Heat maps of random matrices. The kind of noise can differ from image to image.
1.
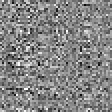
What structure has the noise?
low rank plus noise
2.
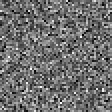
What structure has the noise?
independent entries
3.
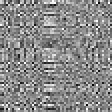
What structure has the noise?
low rank plus noise
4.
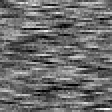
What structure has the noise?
streaked along the rows
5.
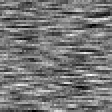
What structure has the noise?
streaked along the rows
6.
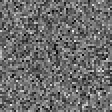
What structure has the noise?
independent entries
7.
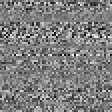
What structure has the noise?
rows of uneven size
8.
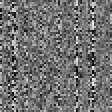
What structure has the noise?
columns of uneven size
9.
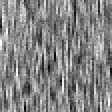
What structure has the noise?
streaked along the columns
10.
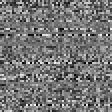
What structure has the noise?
rows of uneven size
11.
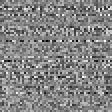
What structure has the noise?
rows of uneven size
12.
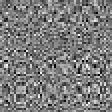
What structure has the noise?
low rank plus noise
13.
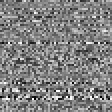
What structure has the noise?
rows of uneven size
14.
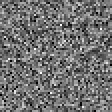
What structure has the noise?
independent entries
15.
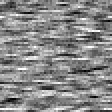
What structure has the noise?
streaked along the rows
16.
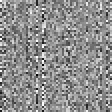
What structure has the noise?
columns of uneven size
